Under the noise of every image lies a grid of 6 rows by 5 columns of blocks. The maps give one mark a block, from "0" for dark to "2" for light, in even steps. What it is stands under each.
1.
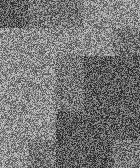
0 1 1 2 2
2 2 2 2 1
2 2 1 0 0
2 2 1 0 0
2 2 0 0 0
2 1 0 0 1
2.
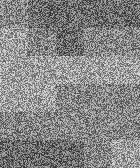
1 0 0 0 0
2 1 0 1 1
2 2 2 2 2
2 2 1 1 1
1 1 1 1 1
0 0 0 1 2
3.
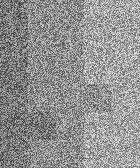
0 1 1 2 2
0 1 1 2 2
0 1 1 2 2
0 1 1 1 2
0 0 1 2 2
0 1 1 2 2
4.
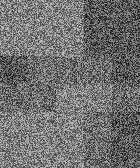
2 2 2 0 0
2 2 2 0 0
0 1 1 1 0
1 1 2 2 1
2 2 2 1 0
2 2 2 1 0
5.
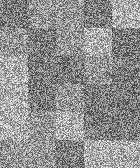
0 1 1 0 2
1 0 1 2 0
2 0 0 1 0
2 0 1 0 0
2 1 2 0 0
1 1 0 2 2
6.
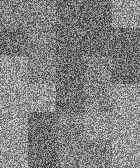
1 1 0 0 2
0 1 0 0 0
2 1 0 1 0
2 2 0 1 2
2 0 1 2 2
2 0 1 1 2
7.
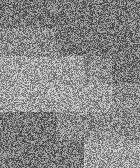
0 0 0 0 0
1 1 0 0 0
2 2 2 1 0
2 2 2 2 1
0 0 1 1 1
0 0 0 2 2
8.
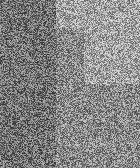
0 0 2 2 2
0 0 1 2 2
0 0 1 2 2
0 0 1 1 1
0 0 1 1 1
0 0 1 1 1
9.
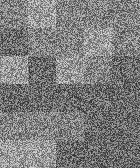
1 2 1 1 1
0 1 1 2 1
2 0 2 1 0
0 0 0 0 0
1 1 1 0 0
2 2 0 0 0
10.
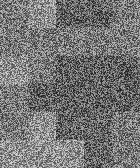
1 2 0 0 1
1 1 1 1 1
2 1 0 0 0
1 0 0 0 0
1 2 0 0 1
2 2 2 0 1
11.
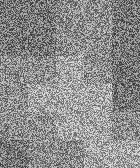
0 0 1 1 0
0 0 1 1 0
1 1 2 1 0
1 2 2 2 0
1 1 2 2 1
0 1 1 2 2
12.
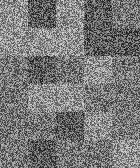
2 0 2 0 1
2 2 2 0 0
1 0 1 2 1
1 2 2 1 1
1 1 0 2 1
1 0 1 1 2
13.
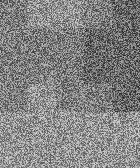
1 2 2 1 0
1 1 1 0 0
1 1 1 0 0
1 2 1 1 0
2 2 2 2 2
2 2 2 2 2
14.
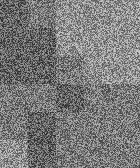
0 1 2 2 2
0 0 2 2 2
0 0 1 2 2
1 1 0 1 1
1 0 1 1 1
2 0 1 1 1
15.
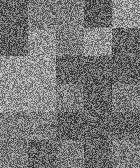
0 1 1 0 2
0 2 1 2 0
2 2 0 0 0
2 2 1 0 1
1 1 0 0 0
1 0 1 0 1
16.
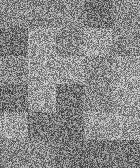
1 1 1 0 1
0 2 1 2 1
1 2 2 1 2
0 2 0 1 2
2 0 0 2 2
1 1 0 0 0
